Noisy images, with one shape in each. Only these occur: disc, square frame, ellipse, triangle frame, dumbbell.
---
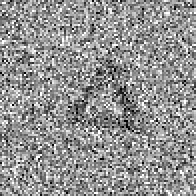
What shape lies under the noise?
triangle frame
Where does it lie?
centre
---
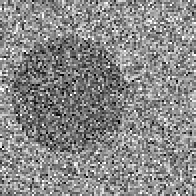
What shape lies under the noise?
disc
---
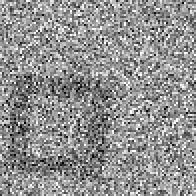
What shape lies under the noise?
square frame
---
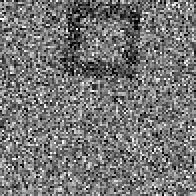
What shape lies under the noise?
square frame
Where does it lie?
top middle
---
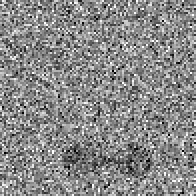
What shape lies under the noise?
dumbbell
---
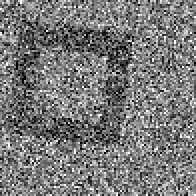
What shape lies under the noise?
square frame
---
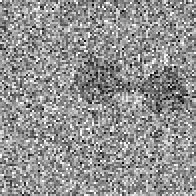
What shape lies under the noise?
dumbbell
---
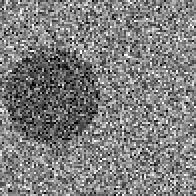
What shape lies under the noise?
disc
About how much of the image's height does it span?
half
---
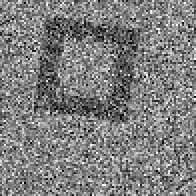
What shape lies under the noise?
square frame
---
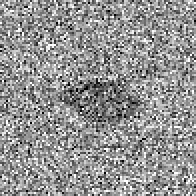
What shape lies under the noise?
ellipse
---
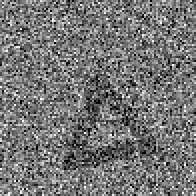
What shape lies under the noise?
triangle frame
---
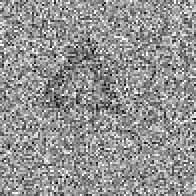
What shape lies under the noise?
triangle frame
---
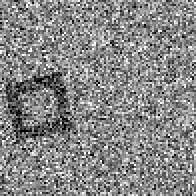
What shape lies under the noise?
square frame
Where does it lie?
middle left
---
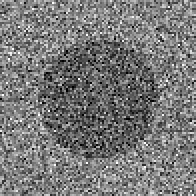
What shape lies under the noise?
disc
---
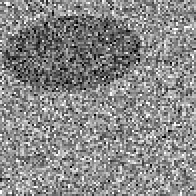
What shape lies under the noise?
ellipse
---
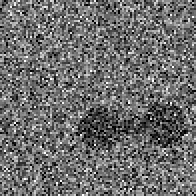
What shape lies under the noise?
dumbbell
